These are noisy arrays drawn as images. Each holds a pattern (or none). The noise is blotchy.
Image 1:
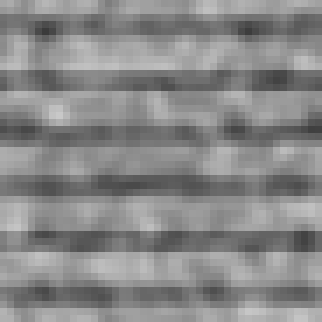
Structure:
horizontal stripes
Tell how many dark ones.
6
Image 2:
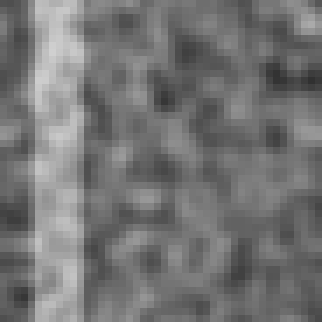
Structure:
one vertical stripe
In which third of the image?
left
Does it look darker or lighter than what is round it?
lighter
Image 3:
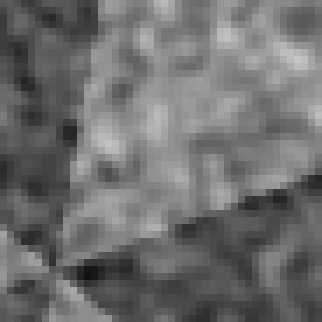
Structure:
spokes from one point
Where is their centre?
bottom left
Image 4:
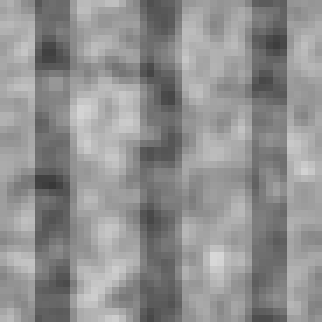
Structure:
vertical stripes
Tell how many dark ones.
3
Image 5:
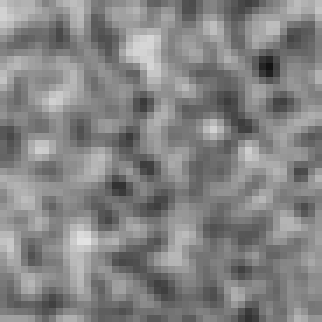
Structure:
only noise
